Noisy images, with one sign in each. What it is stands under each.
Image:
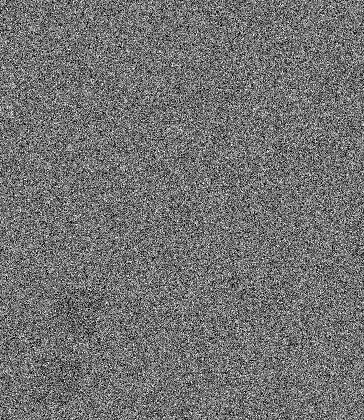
dark colon, bottom left
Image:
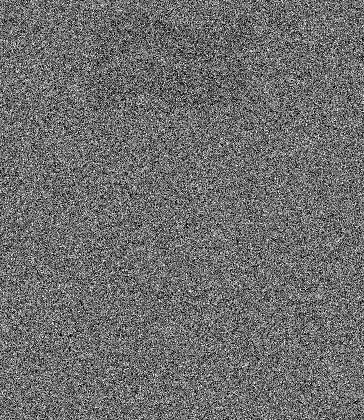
dark approximately sign, top middle
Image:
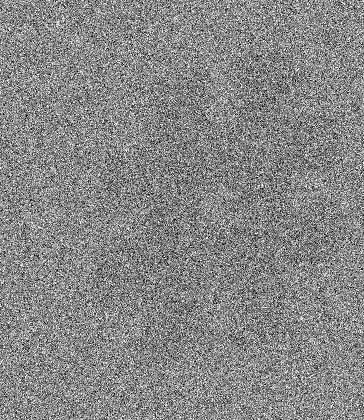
dark hash sign
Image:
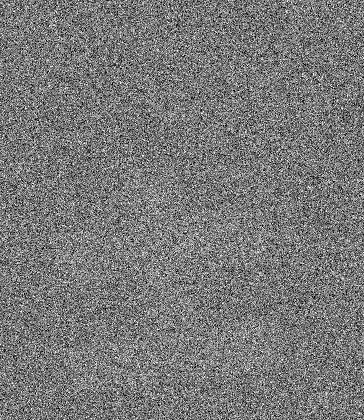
light plus-minus sign
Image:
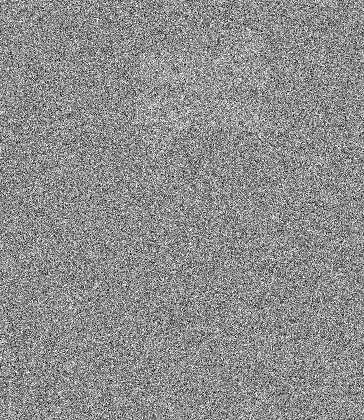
light not-equal sign, top middle
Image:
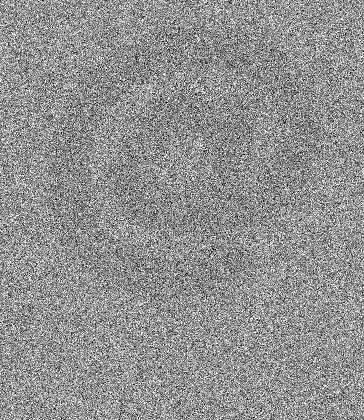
dark at sign
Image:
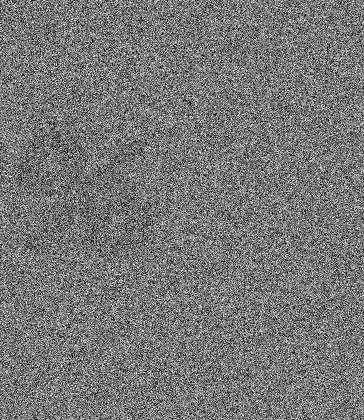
dark percent sign, middle left
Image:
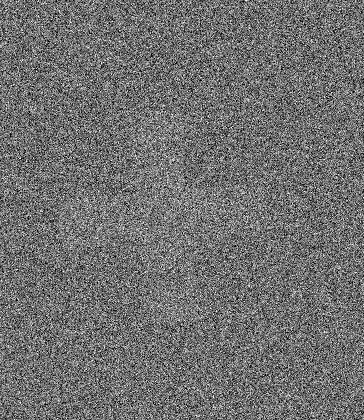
light plus sign
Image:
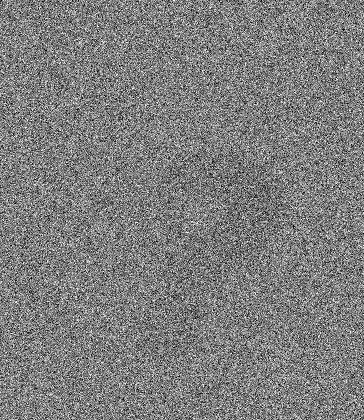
dark question mark
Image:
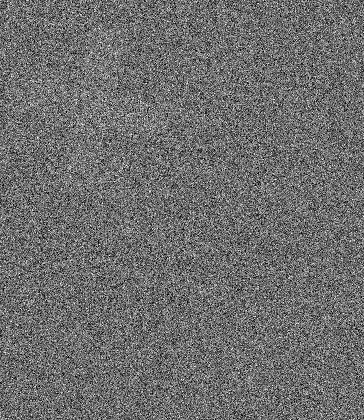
light plus sign
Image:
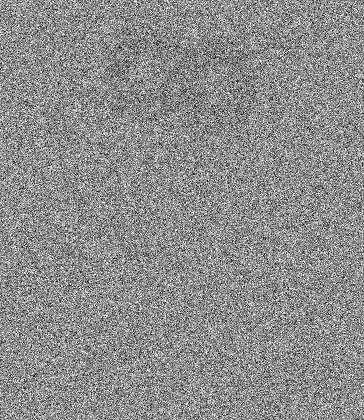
dark infinity sign, top middle
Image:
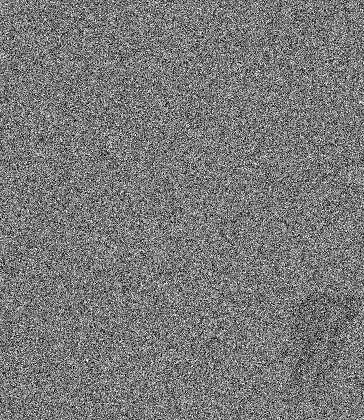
dark pilcrow, bottom right
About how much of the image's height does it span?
a quarter
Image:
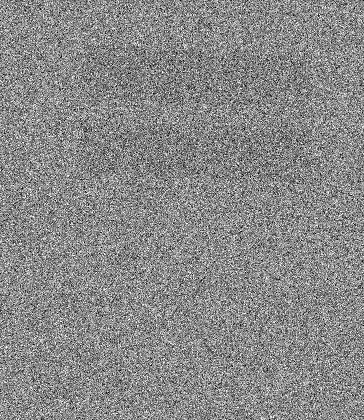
dark equals sign
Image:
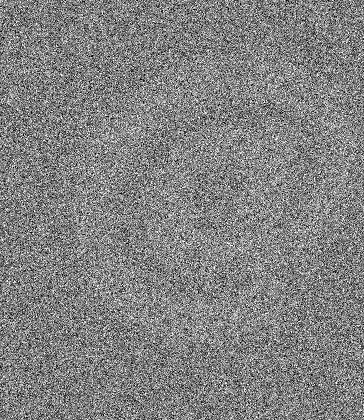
light at sign
